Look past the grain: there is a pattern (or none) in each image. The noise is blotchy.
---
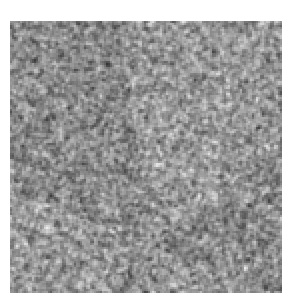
spokes from one point
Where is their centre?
bottom middle
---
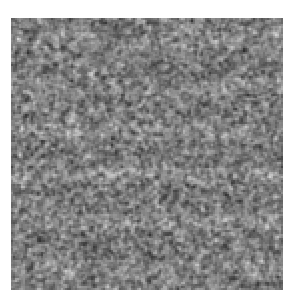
horizontal stripes
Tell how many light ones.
6
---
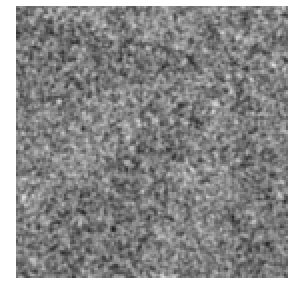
spokes from one point
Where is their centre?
top right
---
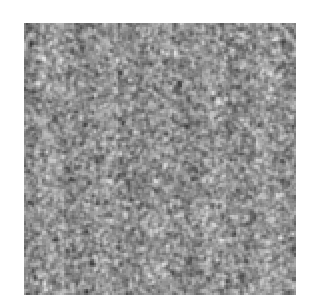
vertical stripes
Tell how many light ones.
5
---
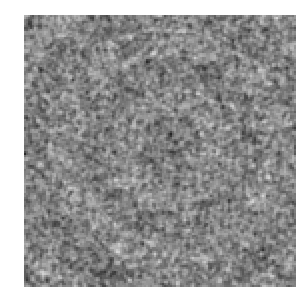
rings round one point
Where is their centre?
centre
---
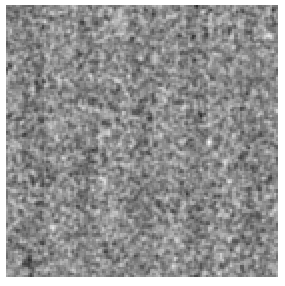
vertical stripes
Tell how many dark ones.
5
